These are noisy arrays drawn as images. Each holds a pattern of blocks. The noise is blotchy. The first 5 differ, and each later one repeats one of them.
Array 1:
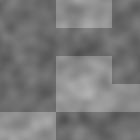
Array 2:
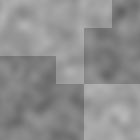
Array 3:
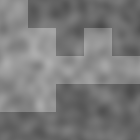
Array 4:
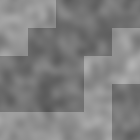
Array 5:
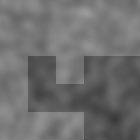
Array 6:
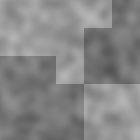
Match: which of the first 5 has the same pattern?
2
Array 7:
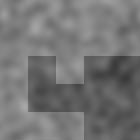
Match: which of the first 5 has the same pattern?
5
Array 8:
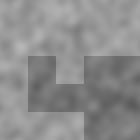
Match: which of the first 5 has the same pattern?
5
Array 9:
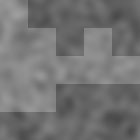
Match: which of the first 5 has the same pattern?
3
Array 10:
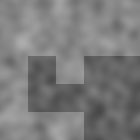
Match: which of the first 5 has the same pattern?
5
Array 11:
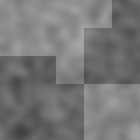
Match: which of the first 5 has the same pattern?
2
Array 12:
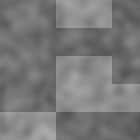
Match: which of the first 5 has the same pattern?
1
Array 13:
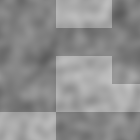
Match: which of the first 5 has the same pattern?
1
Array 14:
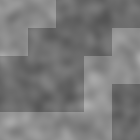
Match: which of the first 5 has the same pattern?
4
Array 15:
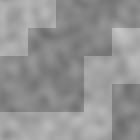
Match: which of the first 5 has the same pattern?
4
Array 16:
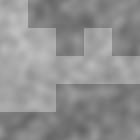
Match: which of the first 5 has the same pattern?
3
